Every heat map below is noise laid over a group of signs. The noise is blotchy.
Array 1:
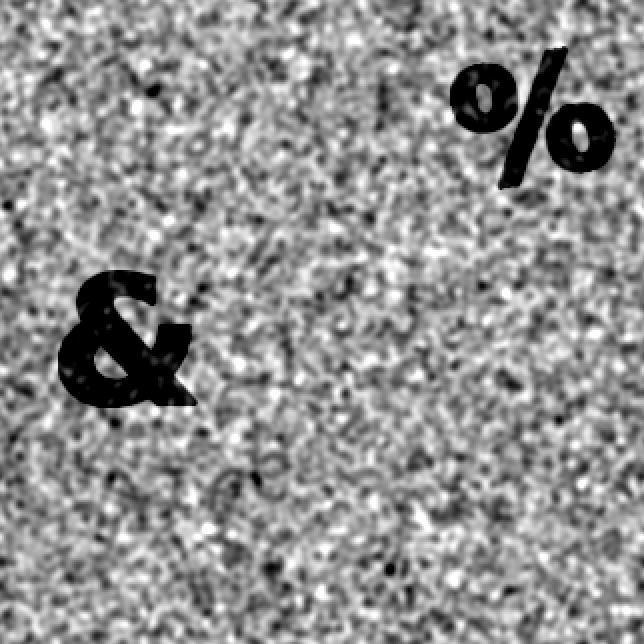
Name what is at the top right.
percent sign
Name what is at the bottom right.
nothing
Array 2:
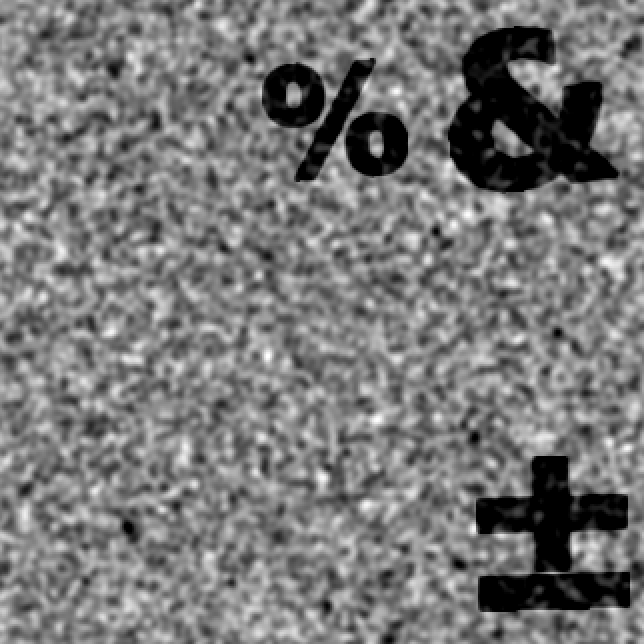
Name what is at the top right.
ampersand
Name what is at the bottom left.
nothing
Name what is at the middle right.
nothing
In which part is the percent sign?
top middle
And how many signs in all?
3
